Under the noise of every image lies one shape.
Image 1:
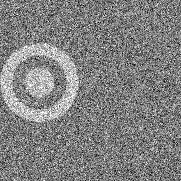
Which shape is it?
bullseye
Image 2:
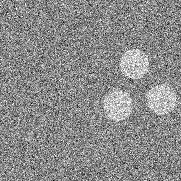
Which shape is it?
three dots
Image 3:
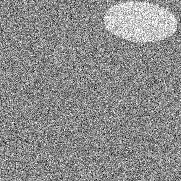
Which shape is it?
ellipse
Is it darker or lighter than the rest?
lighter
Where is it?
top right
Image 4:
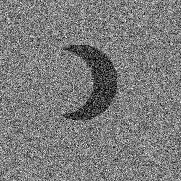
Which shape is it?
crescent
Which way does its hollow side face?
left
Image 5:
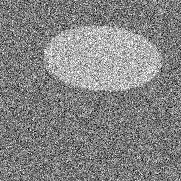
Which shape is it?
ellipse
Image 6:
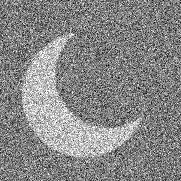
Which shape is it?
crescent
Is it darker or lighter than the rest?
lighter
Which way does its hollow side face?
up and right
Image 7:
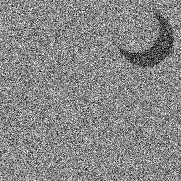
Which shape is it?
crescent
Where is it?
top right
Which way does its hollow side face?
up and left
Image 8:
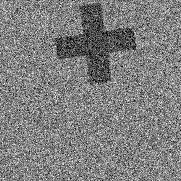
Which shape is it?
cross
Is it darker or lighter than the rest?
darker
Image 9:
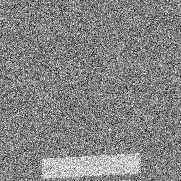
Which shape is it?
bar
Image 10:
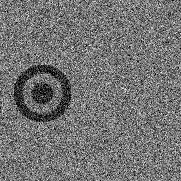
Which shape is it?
bullseye
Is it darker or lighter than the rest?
darker
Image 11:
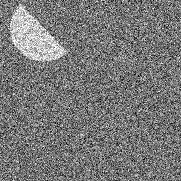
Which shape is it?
half disc
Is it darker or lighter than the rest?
lighter
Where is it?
top left
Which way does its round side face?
down and left
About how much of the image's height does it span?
a third
